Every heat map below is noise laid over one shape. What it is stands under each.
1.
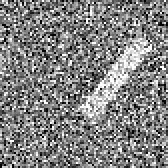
bar
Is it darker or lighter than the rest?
lighter
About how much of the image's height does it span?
half
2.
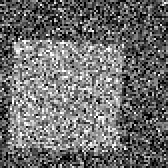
square
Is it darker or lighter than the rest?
lighter
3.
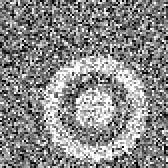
bullseye
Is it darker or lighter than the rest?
lighter
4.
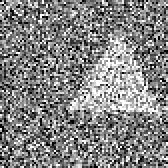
triangle
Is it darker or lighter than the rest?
lighter
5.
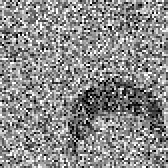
crescent
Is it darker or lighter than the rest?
darker
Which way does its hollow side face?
down
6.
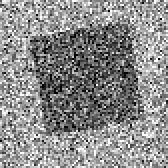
square
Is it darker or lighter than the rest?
darker
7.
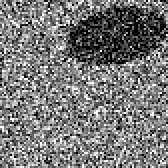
ellipse
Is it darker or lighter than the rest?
darker
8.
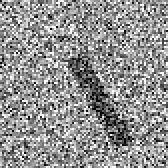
bar
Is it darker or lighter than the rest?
darker
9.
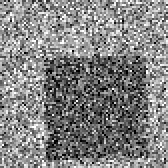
square
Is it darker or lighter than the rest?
darker
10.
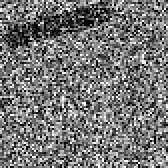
bar
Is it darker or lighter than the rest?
darker
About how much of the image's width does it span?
two thirds
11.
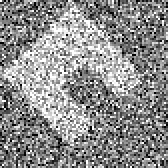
square with a notch
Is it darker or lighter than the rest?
lighter
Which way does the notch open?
down and right
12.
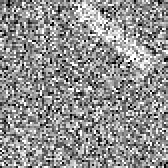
bar
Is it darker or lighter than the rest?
lighter
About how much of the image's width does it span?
half
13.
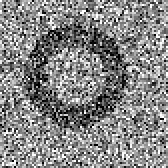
ring
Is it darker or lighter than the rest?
darker
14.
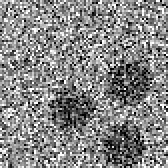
three dots
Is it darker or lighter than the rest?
darker
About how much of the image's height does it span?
two thirds
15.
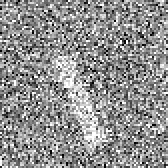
bar
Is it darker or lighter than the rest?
lighter
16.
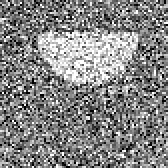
half disc
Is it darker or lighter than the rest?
lighter
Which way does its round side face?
down
